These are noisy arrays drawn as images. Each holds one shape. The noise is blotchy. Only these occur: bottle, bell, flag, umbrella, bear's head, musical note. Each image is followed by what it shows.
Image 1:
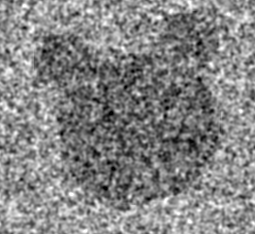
dark bear's head
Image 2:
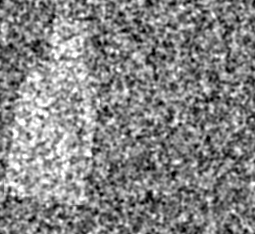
light bottle
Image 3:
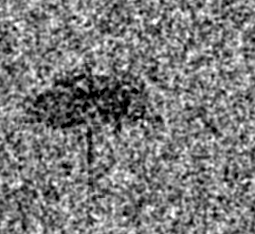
dark umbrella
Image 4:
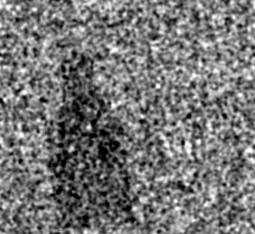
dark bottle
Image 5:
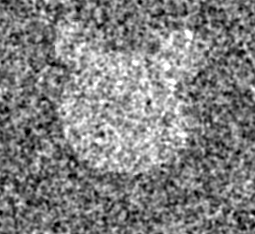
light bear's head
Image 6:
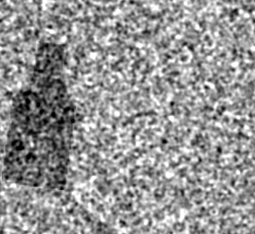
dark bottle
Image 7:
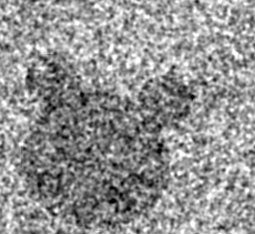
dark bear's head
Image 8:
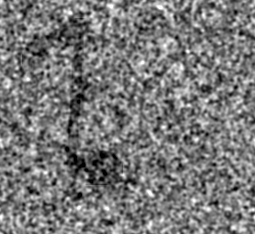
dark musical note
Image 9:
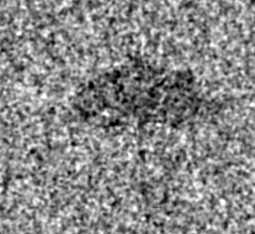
dark umbrella
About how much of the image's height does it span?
two thirds
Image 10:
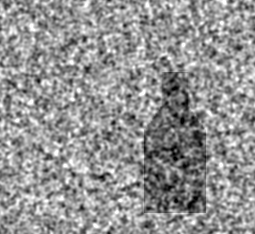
dark bottle
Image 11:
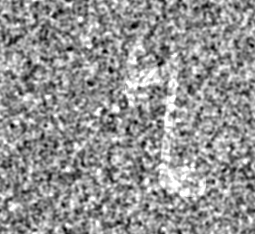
light musical note
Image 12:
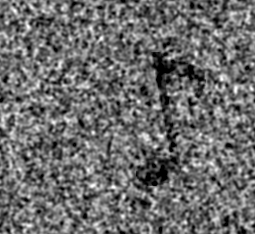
dark musical note
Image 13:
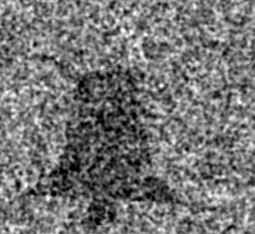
dark bell
